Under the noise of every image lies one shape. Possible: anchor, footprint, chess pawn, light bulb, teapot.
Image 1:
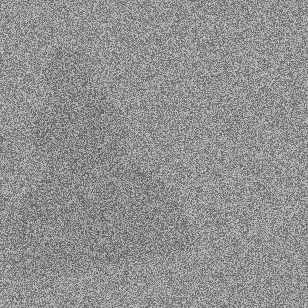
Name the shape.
chess pawn
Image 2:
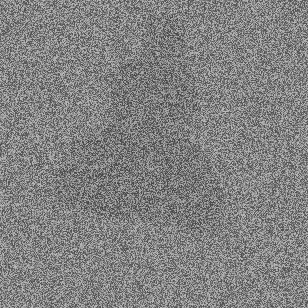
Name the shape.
chess pawn
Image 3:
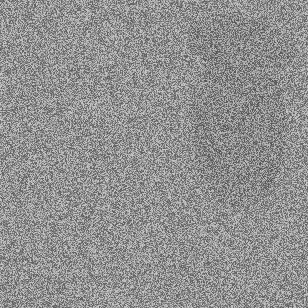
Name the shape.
footprint
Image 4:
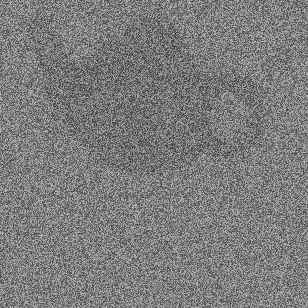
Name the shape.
teapot
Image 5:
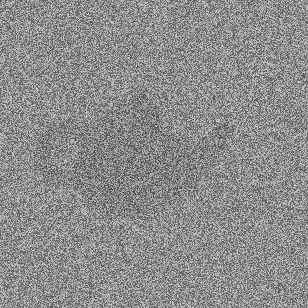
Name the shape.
teapot
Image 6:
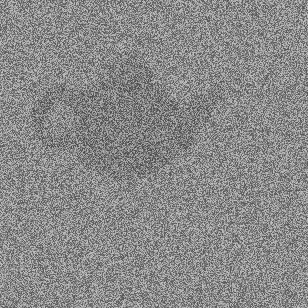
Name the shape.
teapot
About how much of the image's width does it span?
two thirds
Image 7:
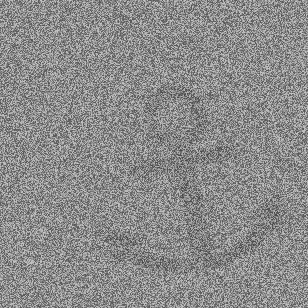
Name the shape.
anchor
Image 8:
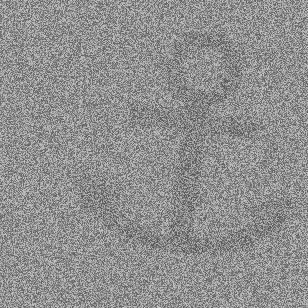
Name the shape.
anchor
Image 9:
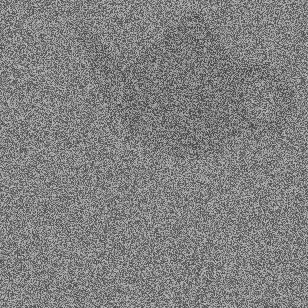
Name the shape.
teapot
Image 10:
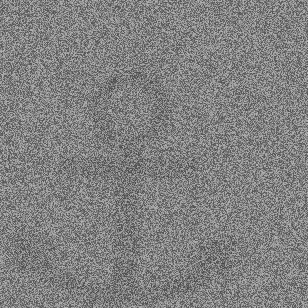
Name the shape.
anchor
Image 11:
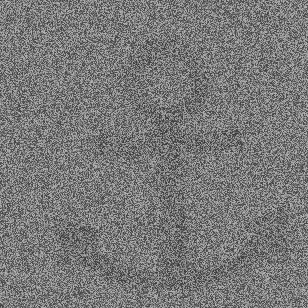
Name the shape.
anchor
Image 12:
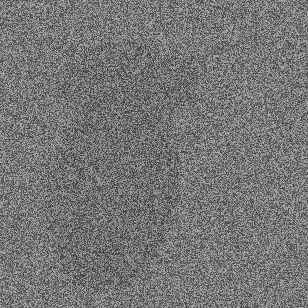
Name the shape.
footprint
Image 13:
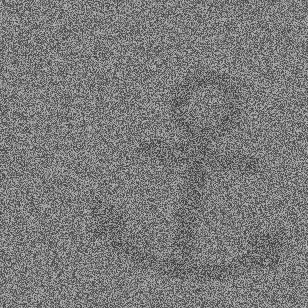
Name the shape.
anchor
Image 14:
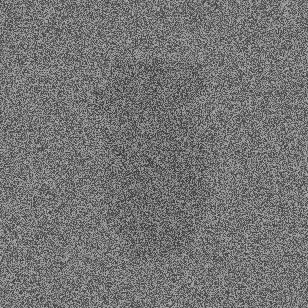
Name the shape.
footprint
